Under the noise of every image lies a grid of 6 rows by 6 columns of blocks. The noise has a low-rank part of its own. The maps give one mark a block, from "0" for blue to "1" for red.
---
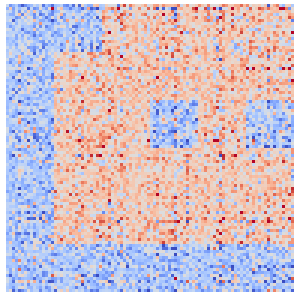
0 0 1 1 1 1
0 1 1 1 1 1
0 1 1 0 1 0
0 1 1 1 1 1
0 1 1 1 1 1
0 0 0 0 0 0
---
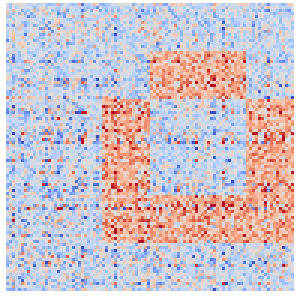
0 0 0 0 0 0
0 0 0 1 1 0
0 0 1 0 0 1
0 0 1 0 0 1
0 0 1 1 1 1
0 0 0 0 0 0
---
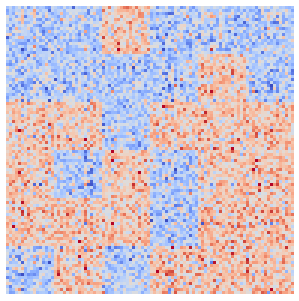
0 0 1 0 0 0
0 0 0 0 1 0
1 1 0 1 1 1
1 0 1 0 1 1
1 1 1 0 1 1
0 1 0 1 1 1
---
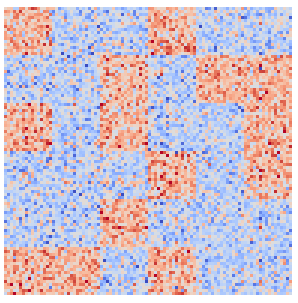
1 0 0 1 0 0
0 0 1 0 1 1
1 0 1 0 0 1
0 0 0 1 0 1
0 0 1 0 0 0
1 1 0 1 0 0
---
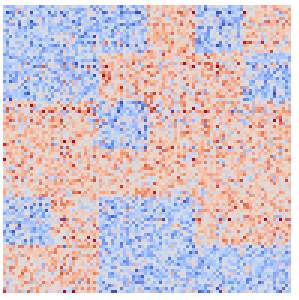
0 0 0 1 0 1
0 0 1 1 1 0
1 1 0 1 1 1
1 1 1 1 1 1
0 1 0 0 1 1
1 1 0 0 0 0
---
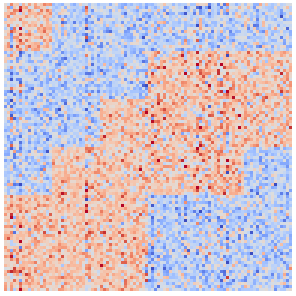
1 0 0 0 0 0
0 0 0 1 1 1
0 0 1 1 1 1
0 1 1 1 1 0
1 1 1 0 0 0
1 1 1 0 0 0
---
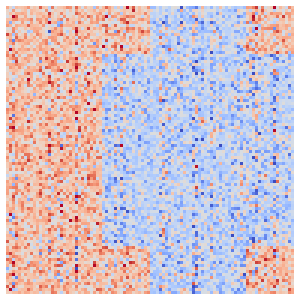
1 1 1 0 0 1
1 1 0 0 0 0
1 1 0 0 0 0
1 1 0 0 0 0
1 1 0 0 0 0
1 1 1 0 0 1
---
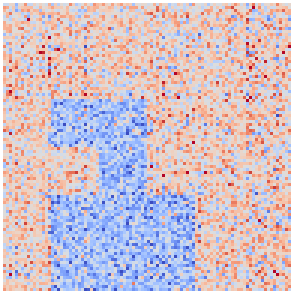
1 1 1 1 1 1
1 1 1 1 1 1
1 0 0 1 1 1
1 1 0 1 1 1
1 0 0 0 1 1
1 0 0 0 1 1
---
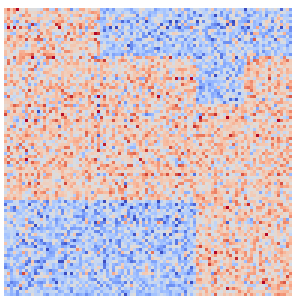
1 1 0 0 0 0
1 1 1 1 0 1
1 1 1 1 1 1
1 1 1 1 1 1
0 0 0 0 1 1
0 0 0 0 1 1
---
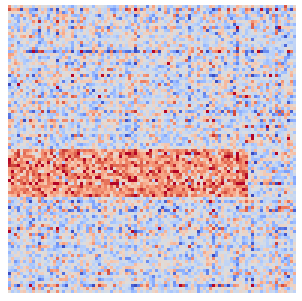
0 0 0 0 0 0
0 0 0 0 0 0
0 0 0 0 0 0
1 1 1 1 1 0
0 0 0 0 0 0
0 0 0 0 0 0
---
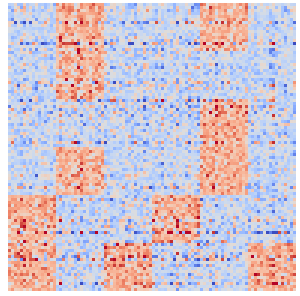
0 1 0 0 1 0
0 1 0 0 0 0
0 0 0 0 1 0
0 1 0 0 1 0
1 0 0 1 0 0
1 0 1 0 0 1
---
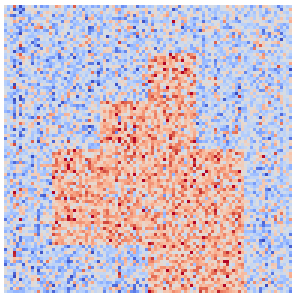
0 0 0 0 0 0
0 0 0 1 0 0
0 0 1 1 0 0
0 1 1 1 1 0
0 1 1 1 1 0
0 0 0 1 1 0
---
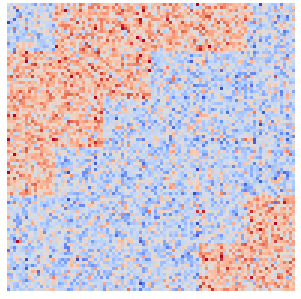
0 1 1 1 1 0
1 1 1 0 0 0
1 1 0 0 0 0
1 0 0 0 0 0
0 0 0 0 0 1
0 0 0 0 1 1
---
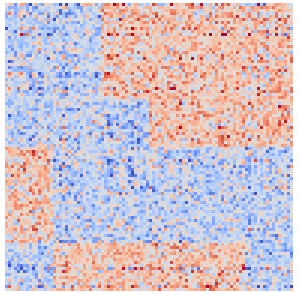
0 0 1 1 1 1
0 0 1 1 1 1
0 0 0 1 1 1
1 0 0 0 0 0
1 0 0 0 0 0
0 1 1 1 1 0
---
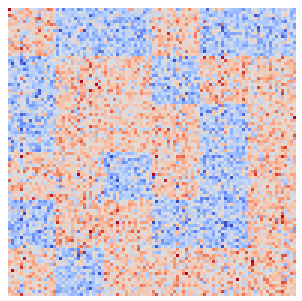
1 0 0 1 0 0
0 1 1 0 1 1
0 1 1 1 0 1
1 1 0 1 0 1
0 1 1 0 0 1
1 0 1 1 1 1
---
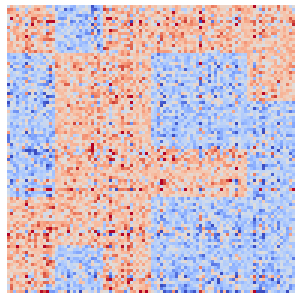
1 0 1 1 1 1
0 1 1 0 0 1
0 1 1 0 0 0
0 1 1 1 1 0
1 1 1 0 0 0
1 0 1 0 0 0
